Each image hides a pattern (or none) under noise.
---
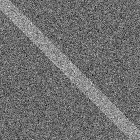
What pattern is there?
a diagonal band
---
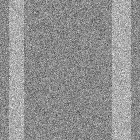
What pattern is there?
bands of columns
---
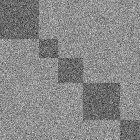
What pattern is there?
blocks along the diagonal
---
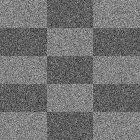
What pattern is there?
a checkerboard
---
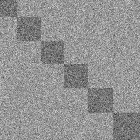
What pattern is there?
blocks along the diagonal
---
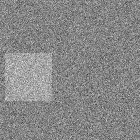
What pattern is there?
one block
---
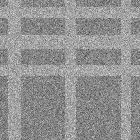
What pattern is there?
bands of rows crossing bands of columns
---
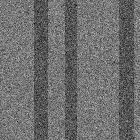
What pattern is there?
bands of columns
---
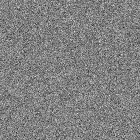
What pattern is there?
only noise
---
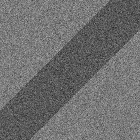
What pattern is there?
a diagonal band
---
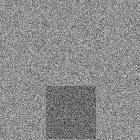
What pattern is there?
one block
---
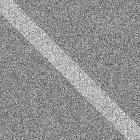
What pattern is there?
a diagonal band
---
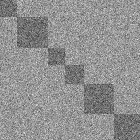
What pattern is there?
blocks along the diagonal
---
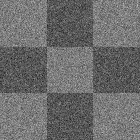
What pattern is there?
a checkerboard
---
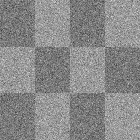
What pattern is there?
a checkerboard
